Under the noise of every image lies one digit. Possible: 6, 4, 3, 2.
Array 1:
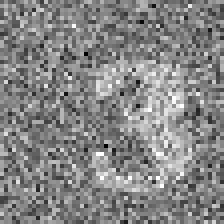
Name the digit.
3
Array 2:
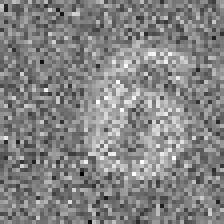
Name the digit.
6
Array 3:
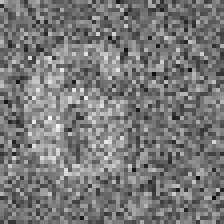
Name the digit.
6
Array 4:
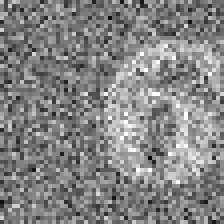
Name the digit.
6
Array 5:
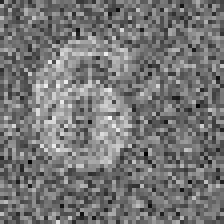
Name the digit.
6
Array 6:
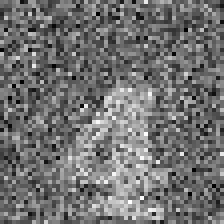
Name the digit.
4
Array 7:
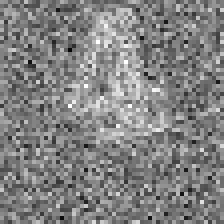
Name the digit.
4
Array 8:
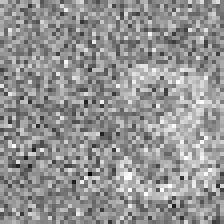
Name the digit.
3
